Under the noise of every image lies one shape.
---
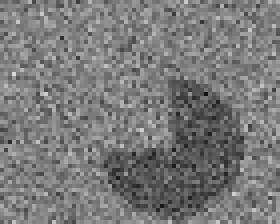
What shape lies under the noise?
disc with a wedge cut out
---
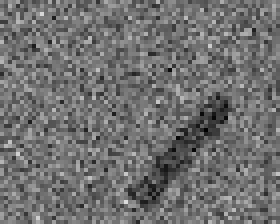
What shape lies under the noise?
bar
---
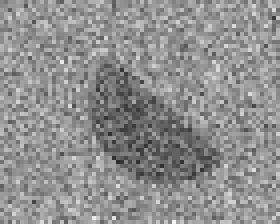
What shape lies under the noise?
half disc
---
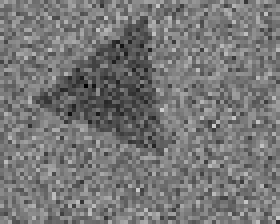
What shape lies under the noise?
triangle
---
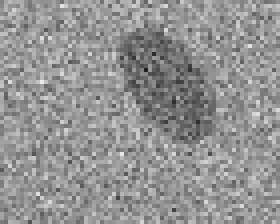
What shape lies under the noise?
ellipse
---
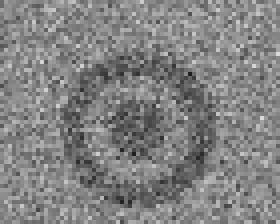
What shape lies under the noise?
bullseye
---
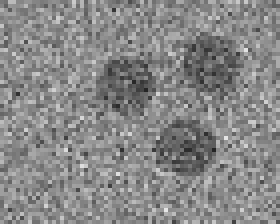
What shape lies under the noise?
three dots
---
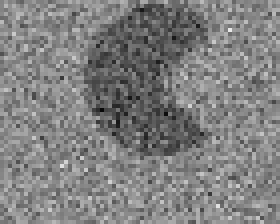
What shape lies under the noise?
disc with a wedge cut out
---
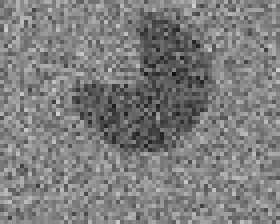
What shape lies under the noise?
disc with a wedge cut out
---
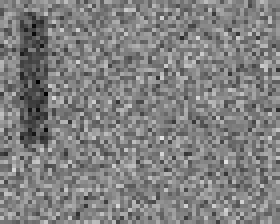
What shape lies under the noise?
bar
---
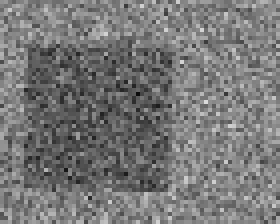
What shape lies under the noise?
square
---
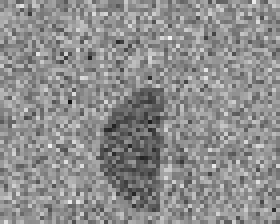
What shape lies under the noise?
half disc
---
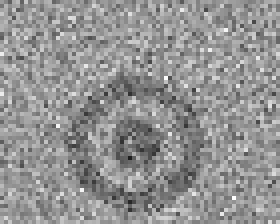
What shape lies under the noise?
bullseye
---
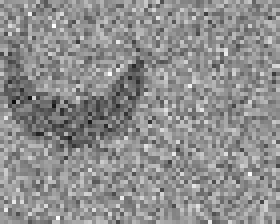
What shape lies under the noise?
crescent
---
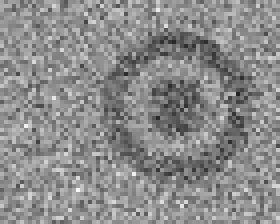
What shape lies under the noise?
bullseye
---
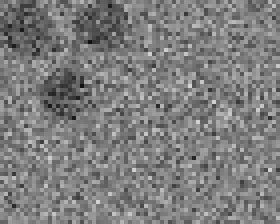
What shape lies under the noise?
three dots
